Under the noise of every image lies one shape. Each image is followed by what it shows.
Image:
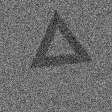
triangle frame
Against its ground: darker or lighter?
darker
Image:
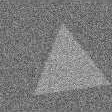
triangle
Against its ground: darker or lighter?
lighter
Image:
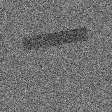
bar
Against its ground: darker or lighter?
darker
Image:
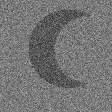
crescent
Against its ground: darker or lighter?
darker
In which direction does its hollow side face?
right
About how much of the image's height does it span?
two thirds
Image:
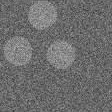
three dots
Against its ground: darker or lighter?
lighter
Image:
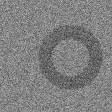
ring
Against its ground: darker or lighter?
darker
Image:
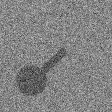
lollipop
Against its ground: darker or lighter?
darker
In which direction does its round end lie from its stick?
down and left
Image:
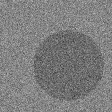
disc
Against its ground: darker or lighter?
darker
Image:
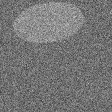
ellipse
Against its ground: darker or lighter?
lighter
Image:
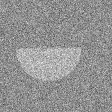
half disc
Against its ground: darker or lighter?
lighter
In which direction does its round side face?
down
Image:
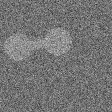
dumbbell
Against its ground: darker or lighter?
lighter
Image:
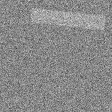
bar
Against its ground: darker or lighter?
lighter
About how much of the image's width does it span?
two thirds
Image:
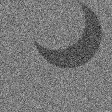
crescent
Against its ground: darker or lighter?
darker
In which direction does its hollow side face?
up and left
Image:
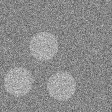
three dots
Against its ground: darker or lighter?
lighter
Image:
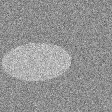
ellipse
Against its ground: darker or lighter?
lighter
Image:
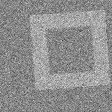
square frame
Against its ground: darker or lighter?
lighter
